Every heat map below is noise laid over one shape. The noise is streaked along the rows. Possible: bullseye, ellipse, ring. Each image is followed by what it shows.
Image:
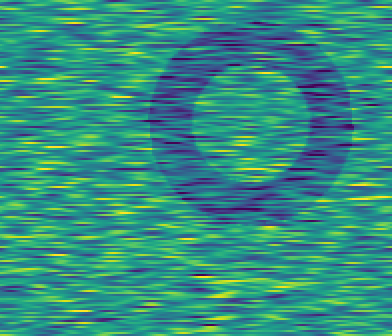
ring
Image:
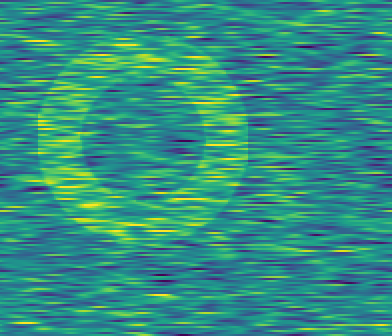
ring
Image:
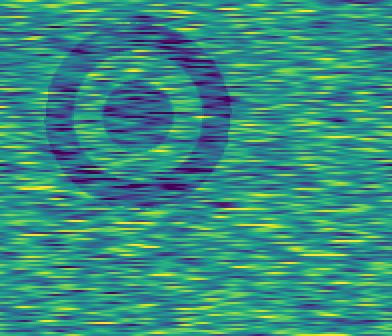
bullseye
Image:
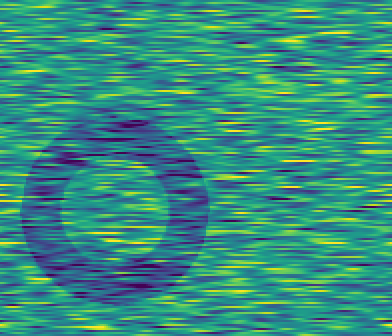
ring
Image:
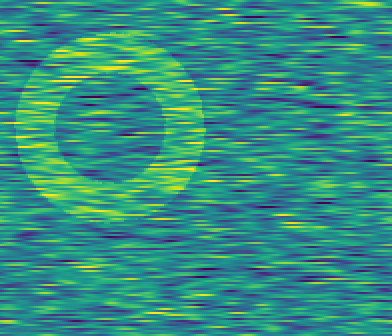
ring
